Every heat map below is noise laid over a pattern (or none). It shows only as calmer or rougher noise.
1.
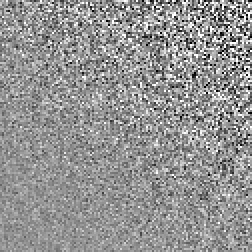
a smooth slope
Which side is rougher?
top right
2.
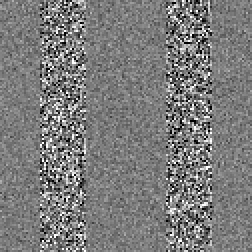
vertical stripes
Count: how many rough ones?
2
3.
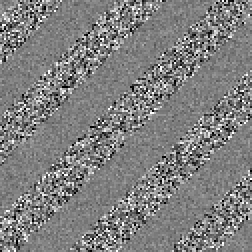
diagonal stripes
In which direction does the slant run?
bottom left to top right
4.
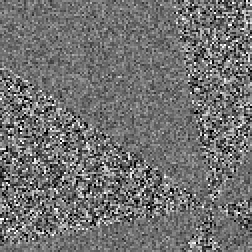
spokes from one point
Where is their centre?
bottom right
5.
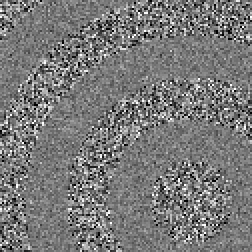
rings round one point
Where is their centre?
bottom right
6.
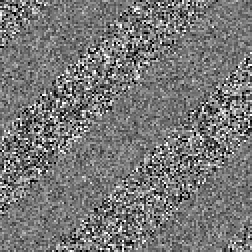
diagonal stripes
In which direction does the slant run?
bottom left to top right
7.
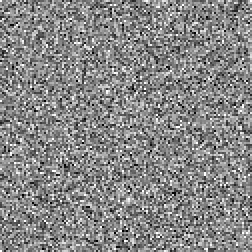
only noise
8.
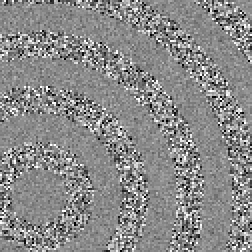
rings round one point
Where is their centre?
bottom left
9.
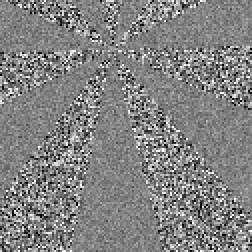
spokes from one point
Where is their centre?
top middle
